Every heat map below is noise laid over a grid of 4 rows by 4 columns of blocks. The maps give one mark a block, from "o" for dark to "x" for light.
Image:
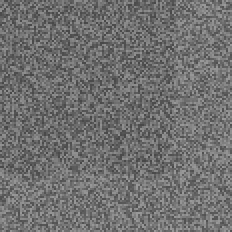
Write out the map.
o o o x
o o o x
o o o x
x x x x
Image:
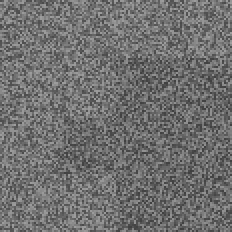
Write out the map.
x x x x
x x o o
x o o o
x x o o
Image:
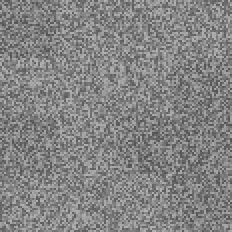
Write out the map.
o x x x
x x x o
o x o o
x x x o
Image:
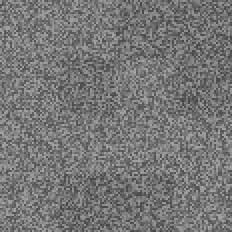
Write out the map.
x x o o
x o x o
x x x x
x o o x
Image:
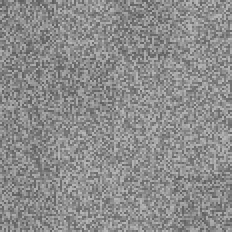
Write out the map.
o x o x
o o x x
o x x x
o x x o
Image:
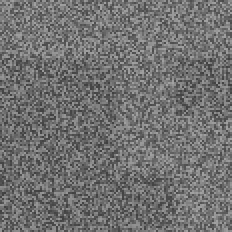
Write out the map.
x x x x
o o x o
o o x x
o o o x
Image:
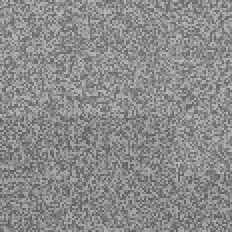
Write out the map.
x x x x
x x x x
o o o x
o o o o
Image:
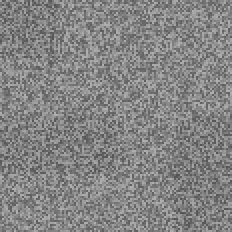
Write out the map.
o x x x
x x x x
o o x o
x x x o
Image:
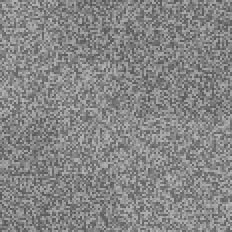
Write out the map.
x o o o
x x o o
o x x x
o o x x
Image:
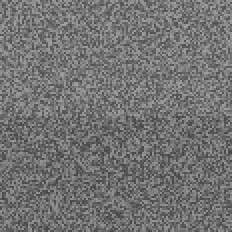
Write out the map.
x x x x
x x x x
o o o o
o o o o
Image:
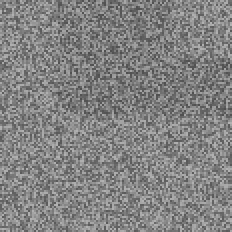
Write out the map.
x o o x
x o o o
x x x x
x x x x
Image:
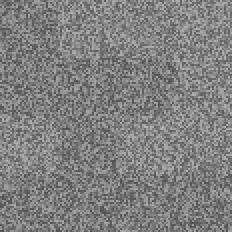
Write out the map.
o x x x
o o o x
x o x x
o o o o
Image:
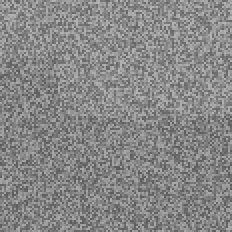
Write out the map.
x x x x
o x x x
o o o o
o o o o
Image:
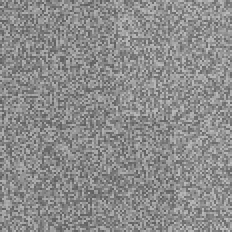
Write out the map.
o o x x
o o x x
o o o x
o o o x
